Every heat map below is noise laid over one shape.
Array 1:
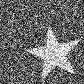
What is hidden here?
light star
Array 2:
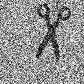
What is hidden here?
dark pair of scissors
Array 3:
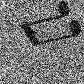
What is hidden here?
dark pair of musical notes
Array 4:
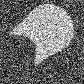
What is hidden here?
light cat's head
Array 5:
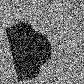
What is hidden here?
dark cloud
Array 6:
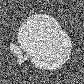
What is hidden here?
light apple
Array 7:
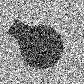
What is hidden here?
dark light bulb
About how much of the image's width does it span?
two thirds
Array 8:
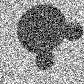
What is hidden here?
dark bear's head
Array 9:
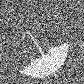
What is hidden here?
light umbrella
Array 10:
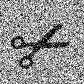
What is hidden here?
dark pair of scissors
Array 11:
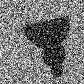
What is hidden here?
dark chess pawn
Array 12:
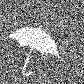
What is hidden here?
light umbrella
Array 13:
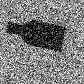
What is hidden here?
dark bottle
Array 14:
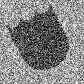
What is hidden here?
dark ghost
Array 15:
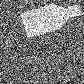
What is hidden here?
light bottle
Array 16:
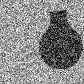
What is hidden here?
dark light bulb
